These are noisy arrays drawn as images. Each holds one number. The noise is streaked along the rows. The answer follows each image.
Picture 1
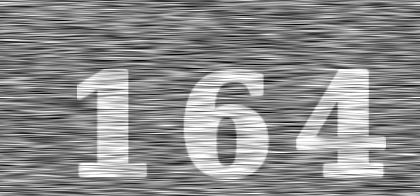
164
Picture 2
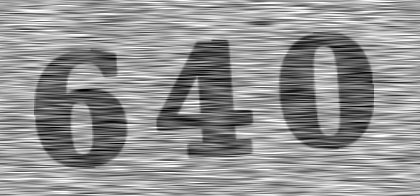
640
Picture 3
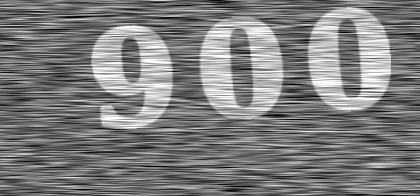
900
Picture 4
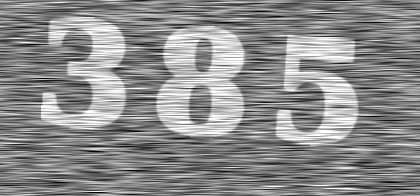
385
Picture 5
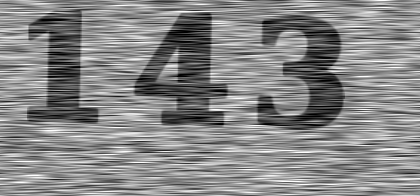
143
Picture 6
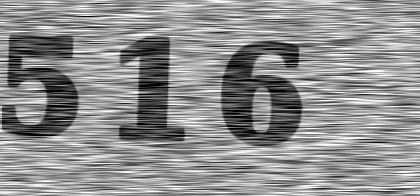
516
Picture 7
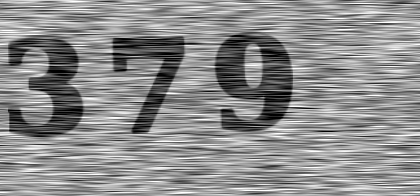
379
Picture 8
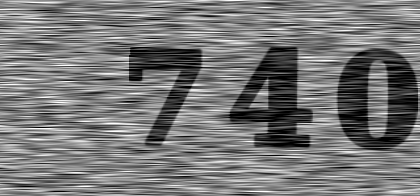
740
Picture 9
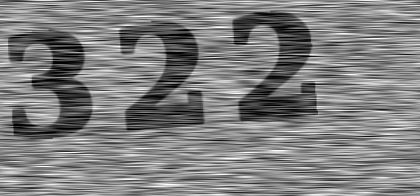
322
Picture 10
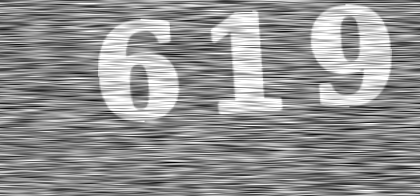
619
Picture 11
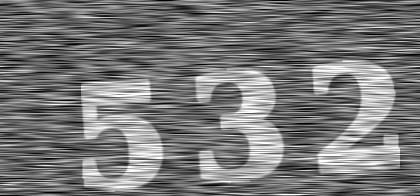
532
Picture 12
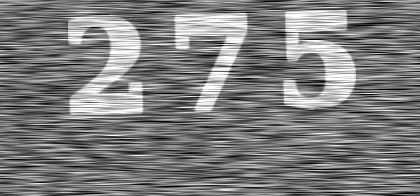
275
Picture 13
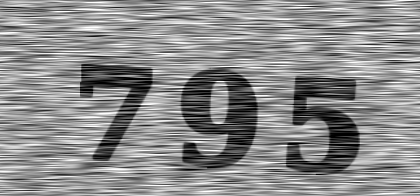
795
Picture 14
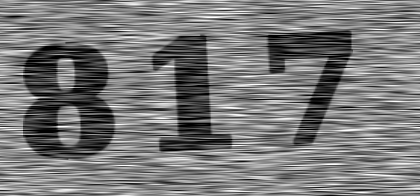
817
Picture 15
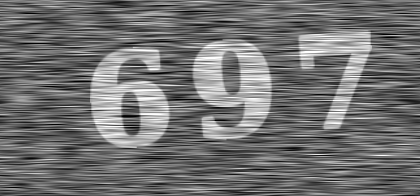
697
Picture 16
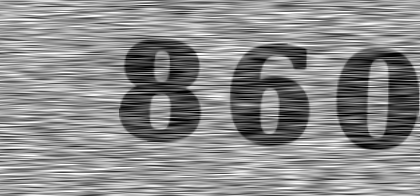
860
